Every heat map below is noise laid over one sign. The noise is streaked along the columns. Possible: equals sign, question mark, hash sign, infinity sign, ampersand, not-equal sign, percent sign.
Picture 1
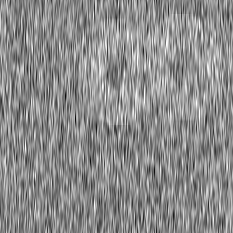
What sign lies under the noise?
infinity sign
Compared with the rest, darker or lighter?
lighter
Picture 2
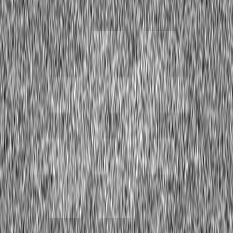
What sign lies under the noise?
hash sign
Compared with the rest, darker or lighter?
lighter
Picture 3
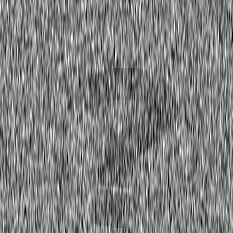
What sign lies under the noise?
question mark
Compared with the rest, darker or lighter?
darker
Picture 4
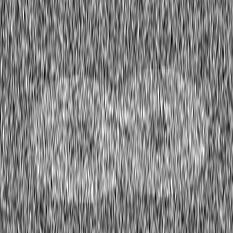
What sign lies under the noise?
infinity sign
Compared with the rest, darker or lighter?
lighter
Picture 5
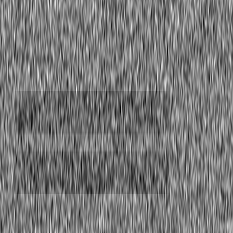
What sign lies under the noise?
equals sign
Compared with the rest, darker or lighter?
darker
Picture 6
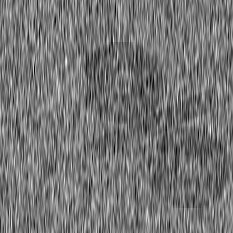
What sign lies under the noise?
percent sign
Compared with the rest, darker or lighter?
darker
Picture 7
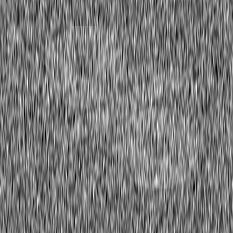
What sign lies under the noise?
percent sign
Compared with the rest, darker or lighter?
lighter
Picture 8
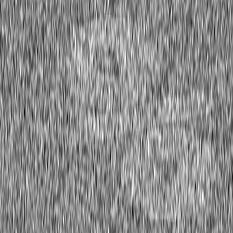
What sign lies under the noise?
percent sign
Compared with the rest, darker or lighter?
lighter
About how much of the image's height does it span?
nearly all
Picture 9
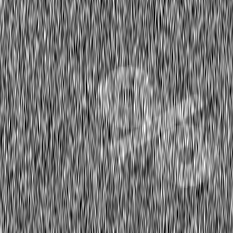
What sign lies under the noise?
percent sign
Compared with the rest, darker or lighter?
lighter
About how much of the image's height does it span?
half
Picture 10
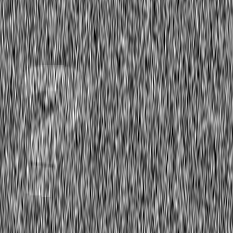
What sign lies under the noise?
question mark
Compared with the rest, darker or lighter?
lighter
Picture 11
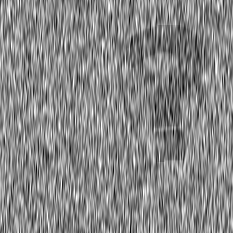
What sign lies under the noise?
question mark
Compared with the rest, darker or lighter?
darker
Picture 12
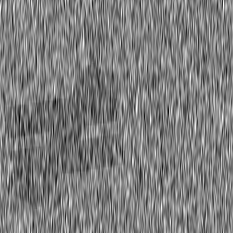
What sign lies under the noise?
not-equal sign
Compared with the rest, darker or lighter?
darker
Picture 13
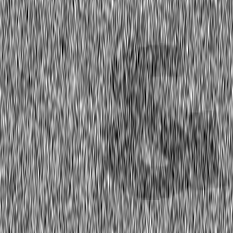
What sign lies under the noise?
ampersand
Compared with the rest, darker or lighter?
darker
